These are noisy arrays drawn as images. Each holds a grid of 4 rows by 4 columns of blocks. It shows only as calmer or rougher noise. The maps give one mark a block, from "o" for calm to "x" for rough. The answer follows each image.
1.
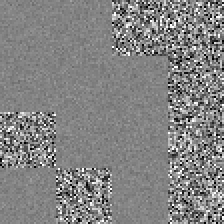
ooxx
ooox
xoox
oxox
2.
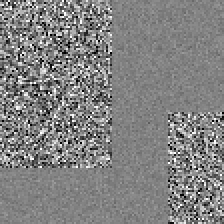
xxoo
xxoo
xxox
ooox
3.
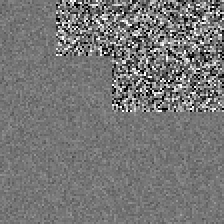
oxxx
ooxx
oooo
oooo
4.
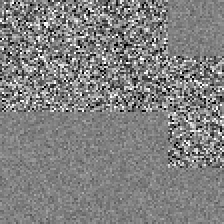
xxxo
xxxx
ooox
oooo
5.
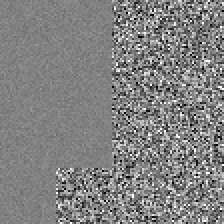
ooxx
ooxx
ooxx
oxxx
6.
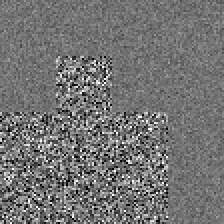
oooo
oxoo
xxxo
xxxo
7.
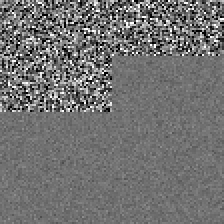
xxxx
xxoo
oooo
oooo
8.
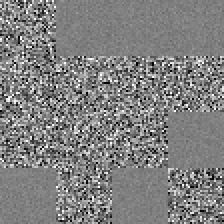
xooo
xxxx
xxxo
oxox
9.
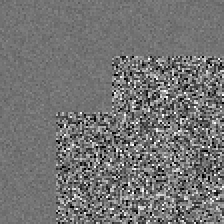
oooo
ooxx
oxxx
oxxx
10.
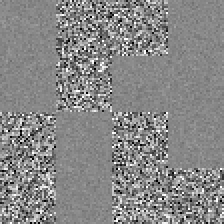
oxxo
oxoo
xoxo
xoxx
